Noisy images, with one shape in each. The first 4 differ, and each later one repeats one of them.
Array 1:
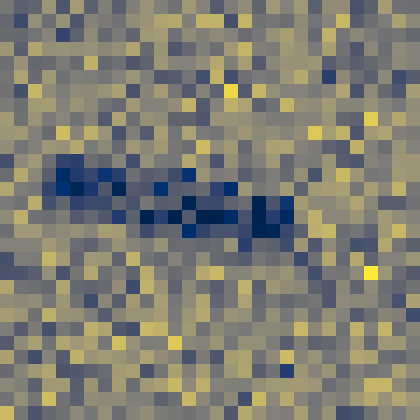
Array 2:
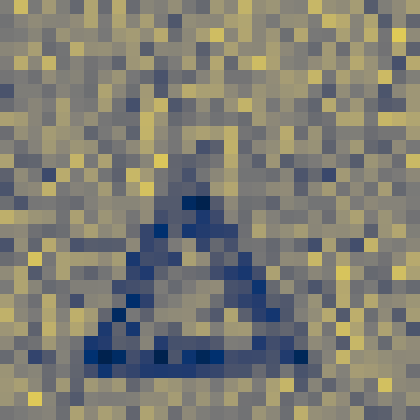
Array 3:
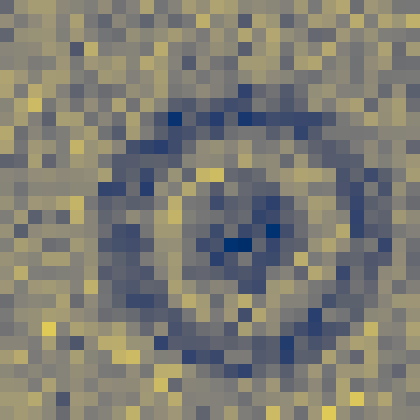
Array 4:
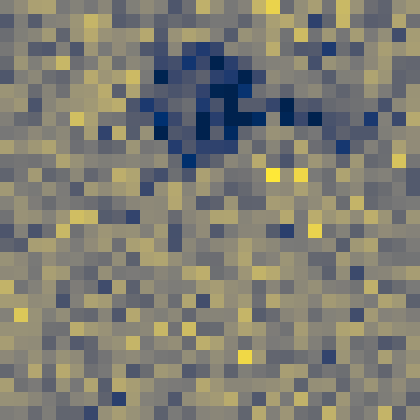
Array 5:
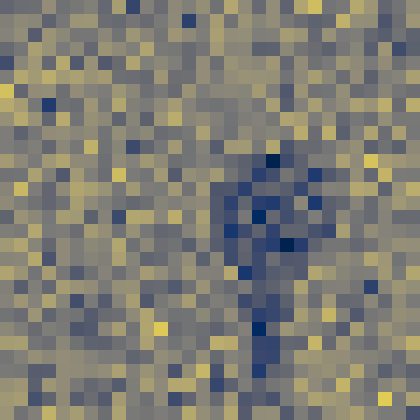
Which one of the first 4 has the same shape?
4
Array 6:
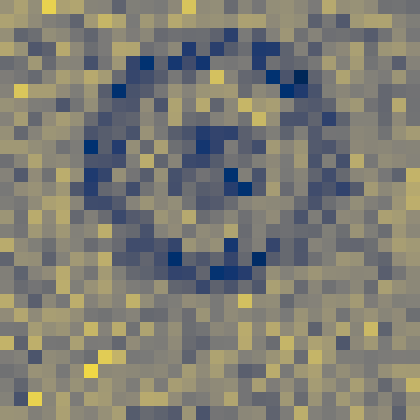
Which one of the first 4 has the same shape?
3
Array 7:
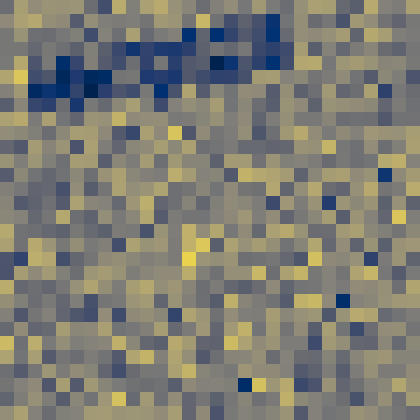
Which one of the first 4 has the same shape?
1
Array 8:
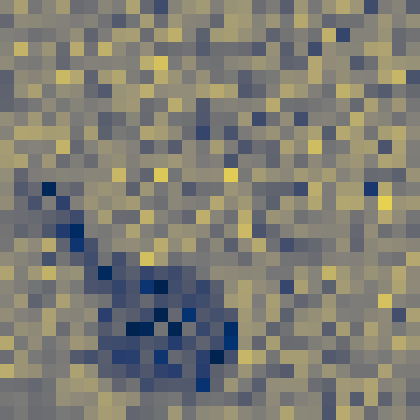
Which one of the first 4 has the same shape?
4
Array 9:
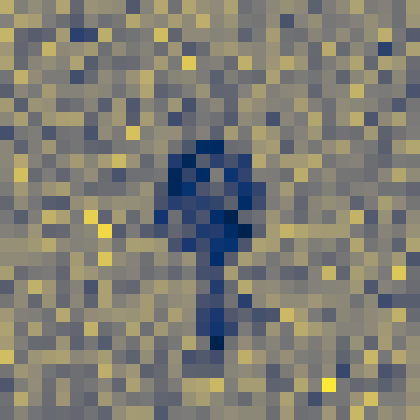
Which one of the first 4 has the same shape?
4
